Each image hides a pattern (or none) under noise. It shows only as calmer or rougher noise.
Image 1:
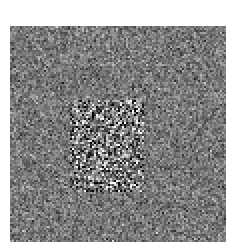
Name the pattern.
one block
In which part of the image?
centre
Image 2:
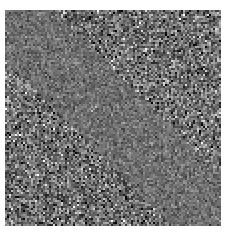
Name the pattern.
a diagonal band
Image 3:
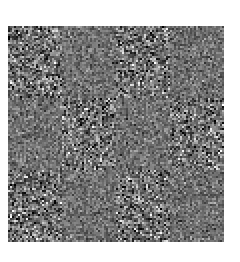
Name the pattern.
a checkerboard
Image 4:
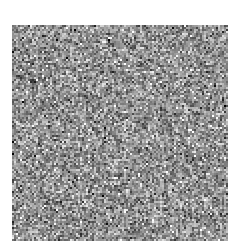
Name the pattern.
only noise
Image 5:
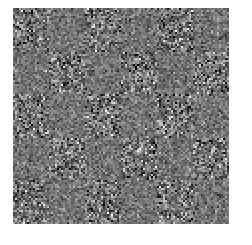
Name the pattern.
a checkerboard
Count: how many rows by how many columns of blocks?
5 by 6
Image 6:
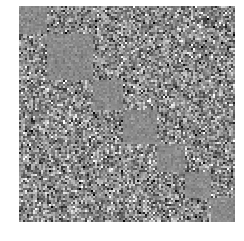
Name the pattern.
blocks along the diagonal
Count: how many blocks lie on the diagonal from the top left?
7
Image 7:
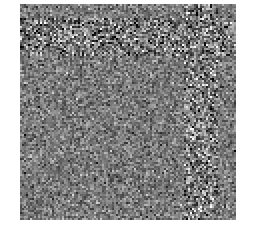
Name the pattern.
bands of rows crossing bands of columns
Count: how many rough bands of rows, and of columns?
1 and 1
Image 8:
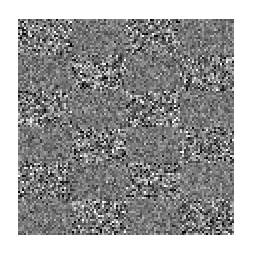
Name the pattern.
a checkerboard
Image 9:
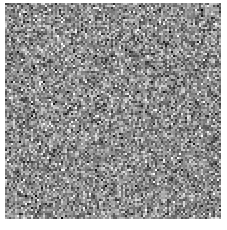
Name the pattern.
only noise
